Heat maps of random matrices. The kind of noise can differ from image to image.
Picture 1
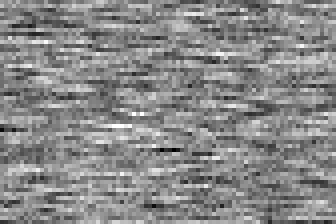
streaked along the rows
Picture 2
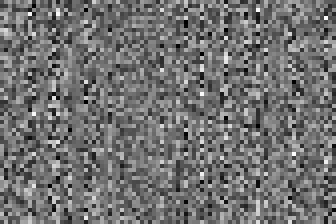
columns of uneven size
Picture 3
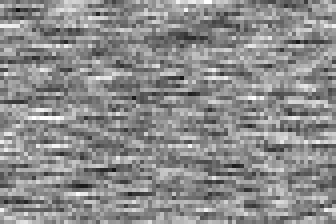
streaked along the rows
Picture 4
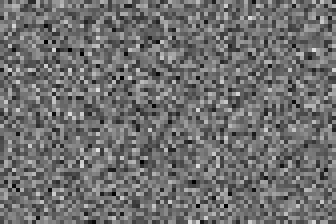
low rank plus noise
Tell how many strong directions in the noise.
five to eight
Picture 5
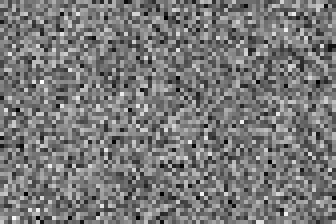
independent entries
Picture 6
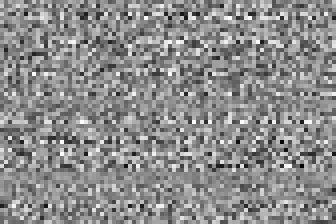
rows of uneven size
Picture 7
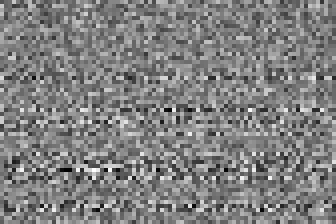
rows of uneven size
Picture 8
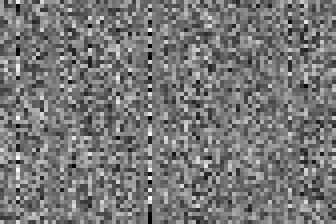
columns of uneven size
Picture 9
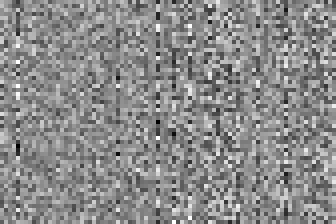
columns of uneven size
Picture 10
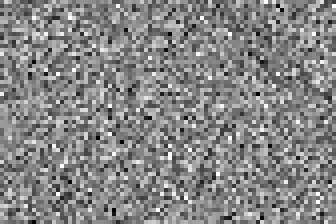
independent entries
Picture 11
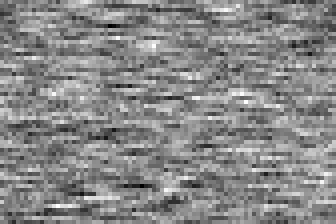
streaked along the rows
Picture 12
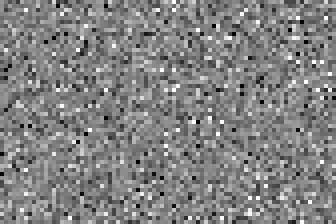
heavy tails
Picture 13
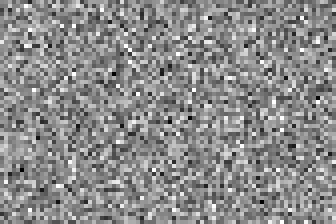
independent entries
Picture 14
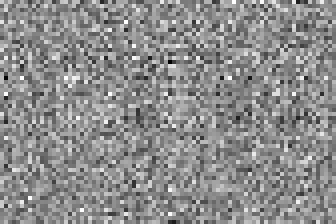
low rank plus noise
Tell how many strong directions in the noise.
five to eight
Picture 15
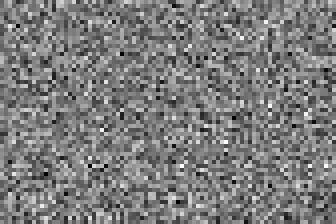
low rank plus noise
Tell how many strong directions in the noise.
three or four
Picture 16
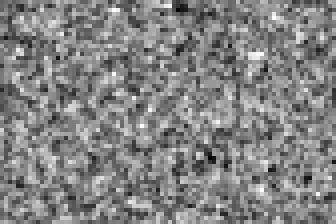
blotchy
